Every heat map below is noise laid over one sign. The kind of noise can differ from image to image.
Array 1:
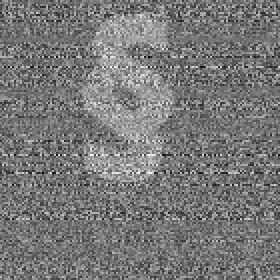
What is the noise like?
rows of uneven size
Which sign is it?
section sign
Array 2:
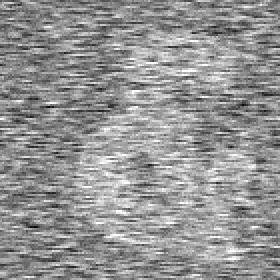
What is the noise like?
streaked along the rows
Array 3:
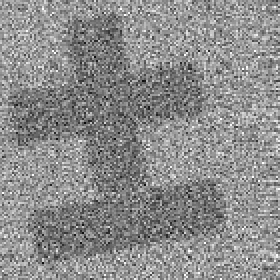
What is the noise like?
low rank plus noise
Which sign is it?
plus-minus sign
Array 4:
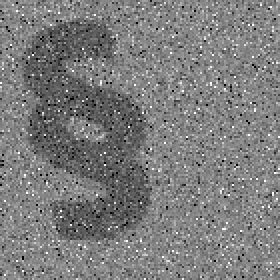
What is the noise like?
heavy tails
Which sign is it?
section sign
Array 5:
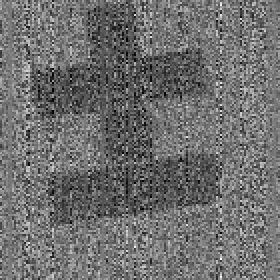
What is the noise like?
columns of uneven size
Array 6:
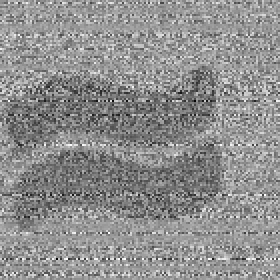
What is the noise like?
rows of uneven size
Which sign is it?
approximately sign
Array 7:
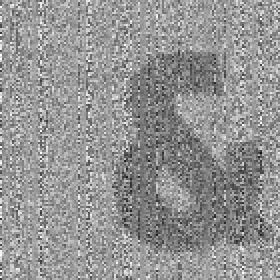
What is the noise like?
columns of uneven size
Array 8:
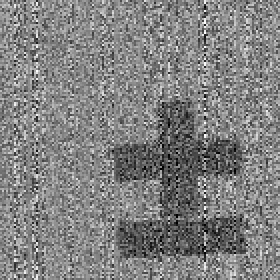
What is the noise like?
columns of uneven size
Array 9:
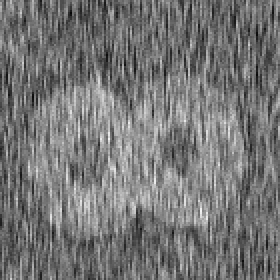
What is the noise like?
streaked along the columns
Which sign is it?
infinity sign
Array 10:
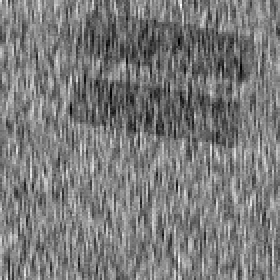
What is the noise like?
streaked along the columns
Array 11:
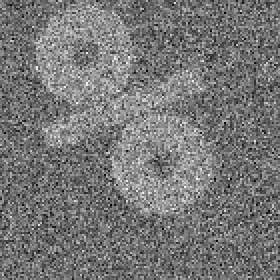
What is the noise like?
independent entries
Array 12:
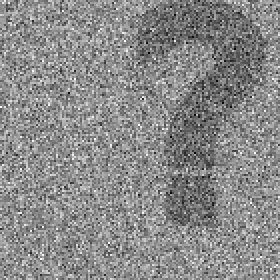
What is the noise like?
independent entries
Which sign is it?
question mark
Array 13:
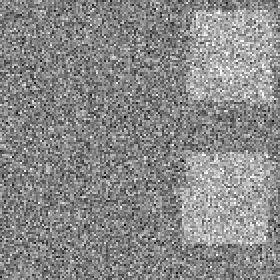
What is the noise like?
independent entries
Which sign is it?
colon
